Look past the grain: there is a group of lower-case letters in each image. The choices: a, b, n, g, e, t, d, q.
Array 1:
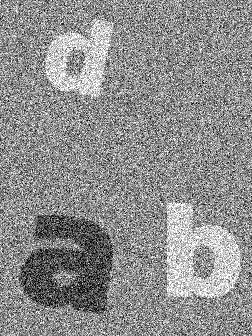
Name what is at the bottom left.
a
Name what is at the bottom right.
b
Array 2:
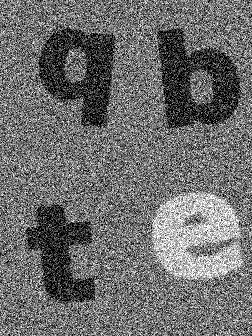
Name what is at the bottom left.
t
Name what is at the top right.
b
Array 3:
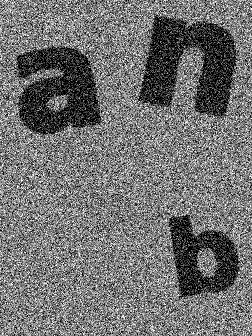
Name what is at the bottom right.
b
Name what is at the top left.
a
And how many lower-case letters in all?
3
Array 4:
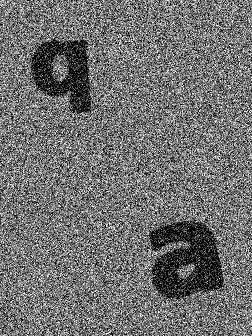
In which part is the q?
top left
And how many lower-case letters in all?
2
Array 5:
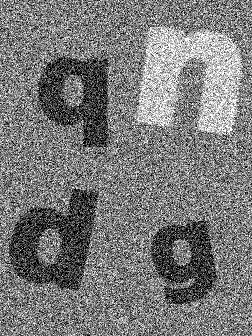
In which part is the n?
top right
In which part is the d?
bottom left
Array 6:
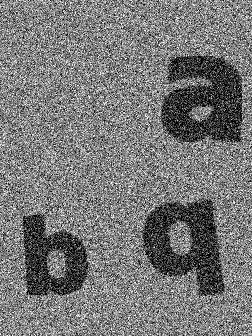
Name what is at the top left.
nothing
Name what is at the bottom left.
b
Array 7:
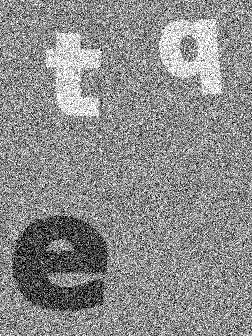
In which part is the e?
bottom left
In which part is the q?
top right
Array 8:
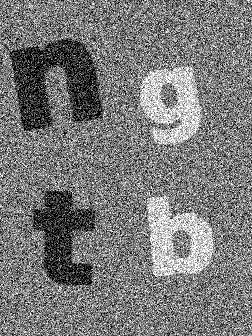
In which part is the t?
bottom left
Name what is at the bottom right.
b
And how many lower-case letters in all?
4
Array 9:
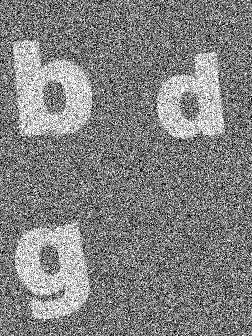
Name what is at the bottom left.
g
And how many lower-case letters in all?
3
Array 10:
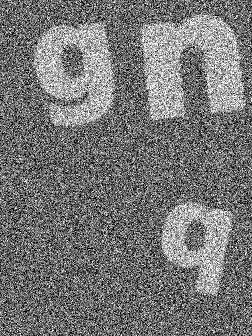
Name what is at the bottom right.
q
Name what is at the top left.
g
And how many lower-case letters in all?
3
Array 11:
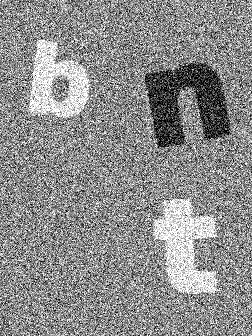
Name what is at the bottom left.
nothing
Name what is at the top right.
n
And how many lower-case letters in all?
3
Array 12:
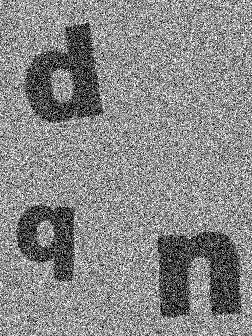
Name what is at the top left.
d
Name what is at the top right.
nothing
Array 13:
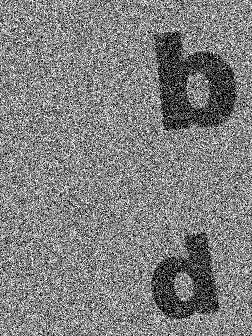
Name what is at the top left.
nothing
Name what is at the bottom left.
nothing
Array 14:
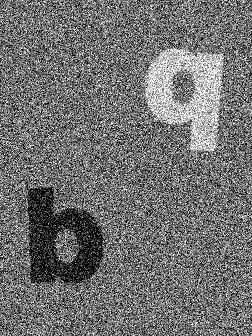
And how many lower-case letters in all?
2
